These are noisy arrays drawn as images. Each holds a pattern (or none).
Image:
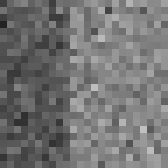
a sharp edge
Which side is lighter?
right
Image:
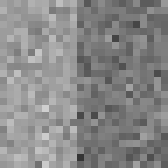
a sharp edge
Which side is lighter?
left
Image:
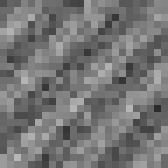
diagonal stripes
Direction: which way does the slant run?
bottom left to top right
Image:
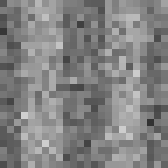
vertical stripes
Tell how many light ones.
2
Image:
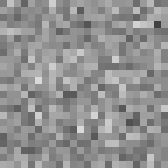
only noise
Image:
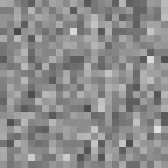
only noise
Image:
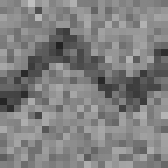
a wavy band
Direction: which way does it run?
left to right
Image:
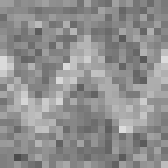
a wavy band
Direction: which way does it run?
left to right
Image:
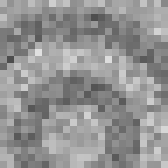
rings round one point
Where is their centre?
bottom middle
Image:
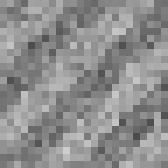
diagonal stripes
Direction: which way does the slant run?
bottom left to top right
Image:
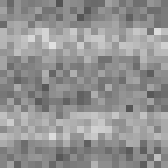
horizontal stripes
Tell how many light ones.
2
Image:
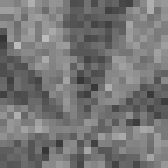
spokes from one point
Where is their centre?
bottom middle
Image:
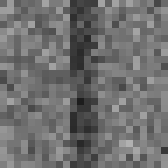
one vertical stripe
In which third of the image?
middle
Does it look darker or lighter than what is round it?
darker
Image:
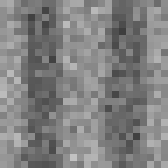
vertical stripes
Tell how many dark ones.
2
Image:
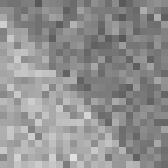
a sharp edge
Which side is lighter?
bottom left
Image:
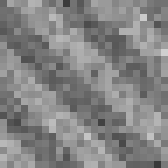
diagonal stripes
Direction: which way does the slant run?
top left to bottom right
